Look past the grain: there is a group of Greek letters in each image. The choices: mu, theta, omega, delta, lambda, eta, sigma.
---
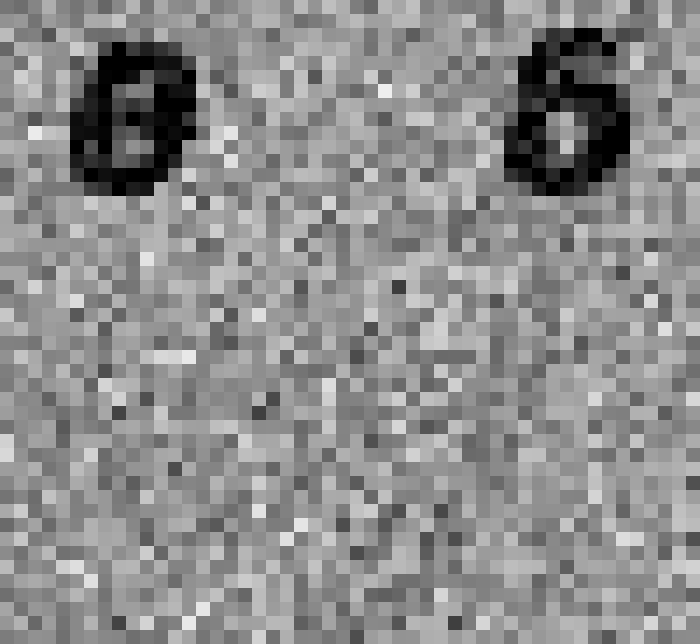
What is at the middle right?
nothing
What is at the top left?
theta
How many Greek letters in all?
2
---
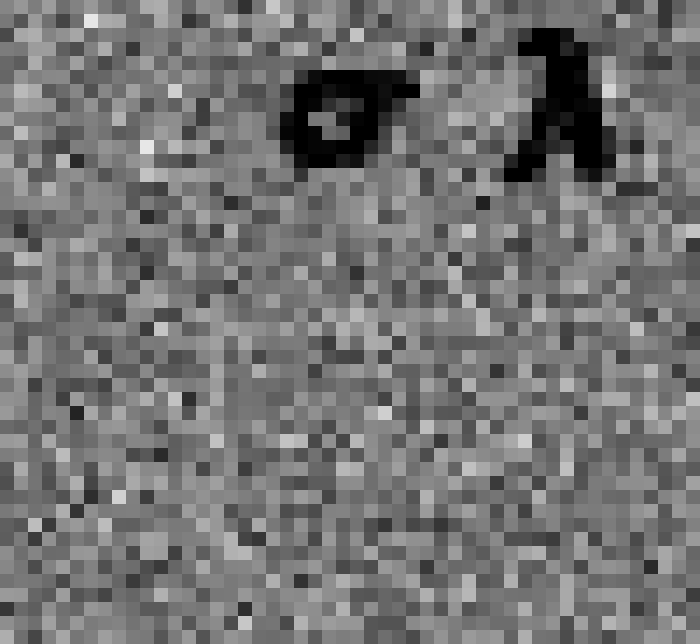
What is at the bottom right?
nothing
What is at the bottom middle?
nothing
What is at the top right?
lambda
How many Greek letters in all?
2
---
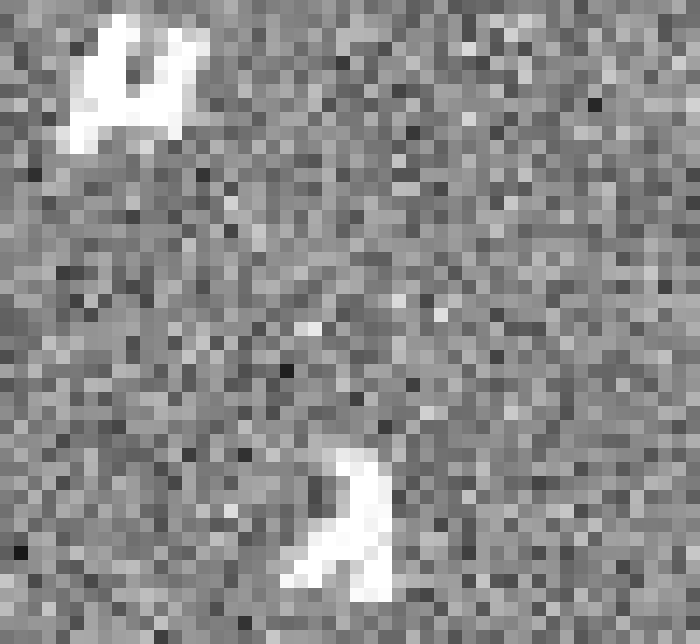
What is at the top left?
mu
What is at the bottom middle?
lambda
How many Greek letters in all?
2
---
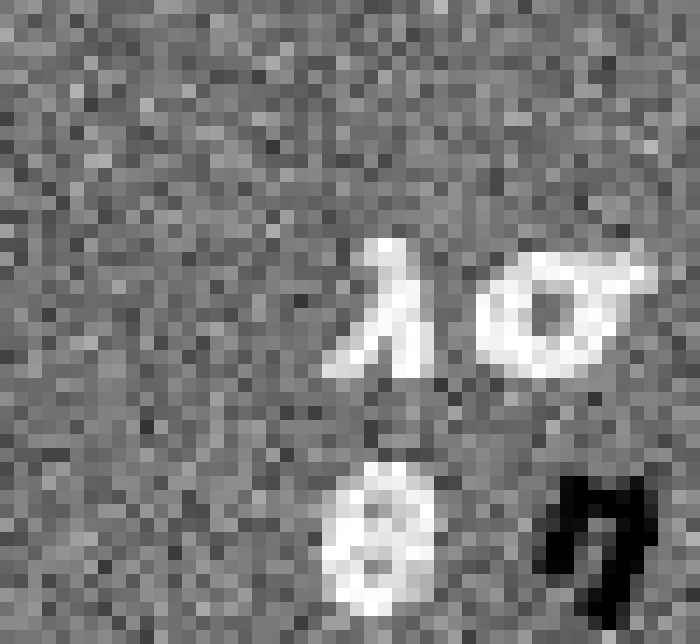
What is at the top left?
nothing
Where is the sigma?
middle right
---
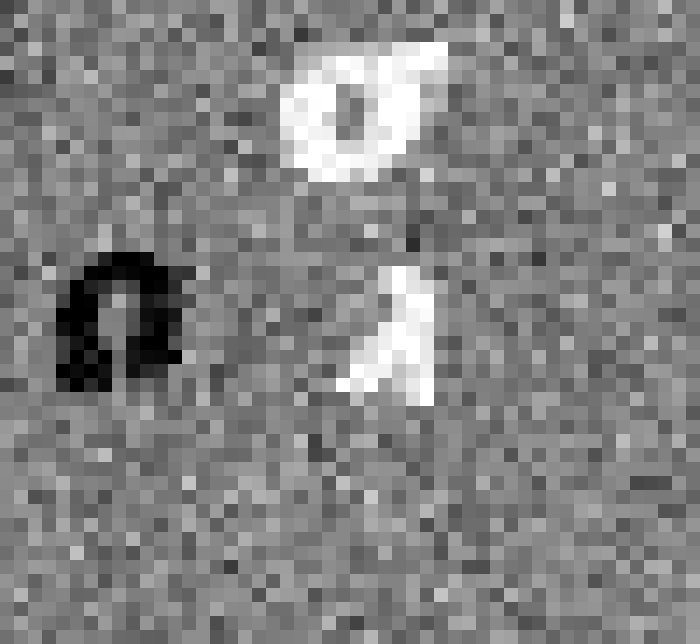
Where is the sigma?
top middle
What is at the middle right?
nothing
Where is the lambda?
centre
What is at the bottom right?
nothing
